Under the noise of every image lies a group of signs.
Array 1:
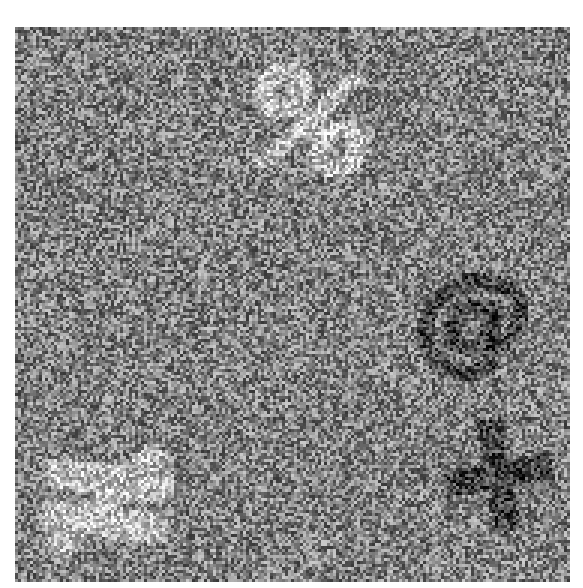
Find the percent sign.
top middle
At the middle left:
nothing
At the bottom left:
not-equal sign
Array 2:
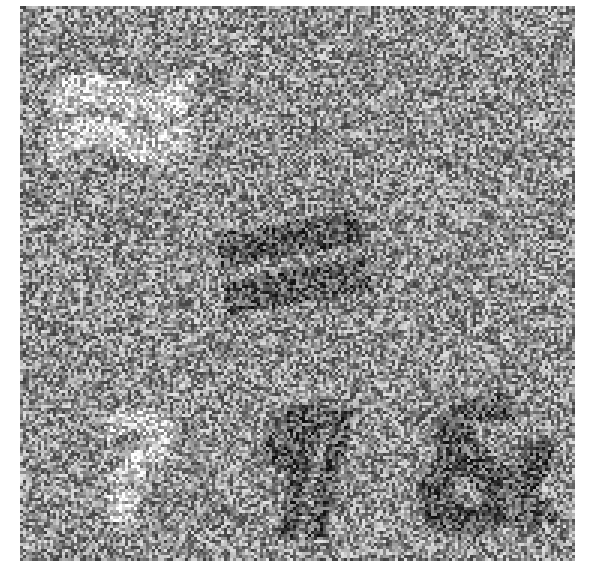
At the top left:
approximately sign
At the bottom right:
ampersand
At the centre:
equals sign
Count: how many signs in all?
5
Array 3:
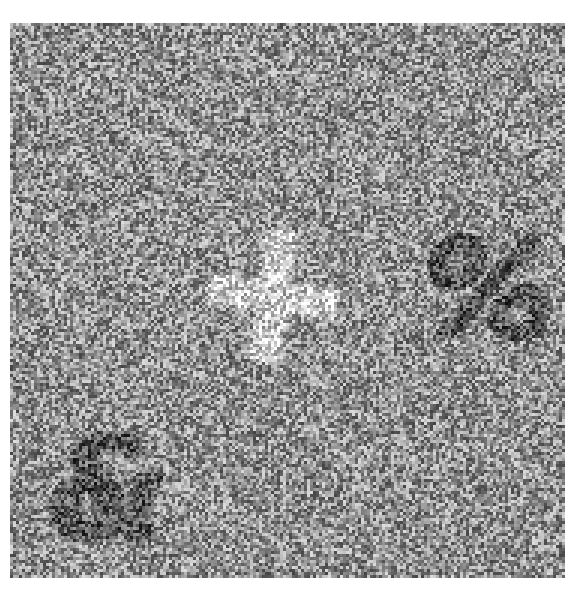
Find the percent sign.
middle right
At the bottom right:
nothing
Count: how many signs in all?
3
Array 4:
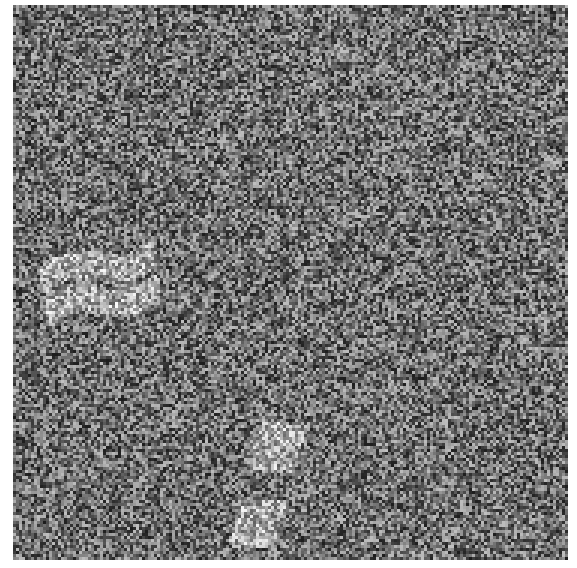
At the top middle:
nothing
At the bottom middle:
colon
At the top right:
nothing
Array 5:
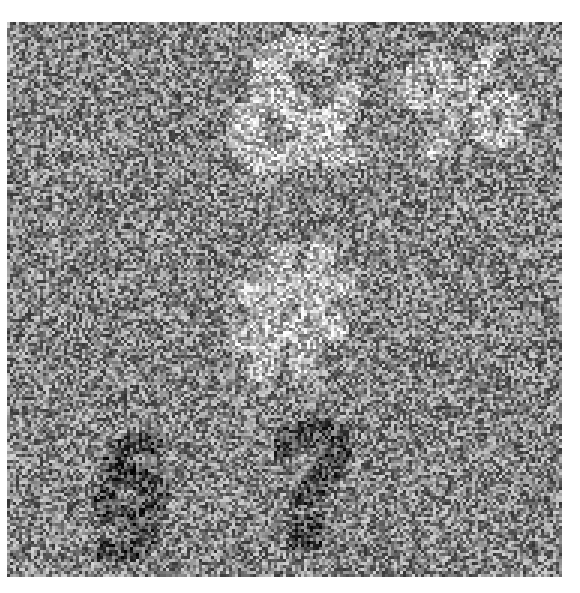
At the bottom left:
section sign
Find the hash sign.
centre
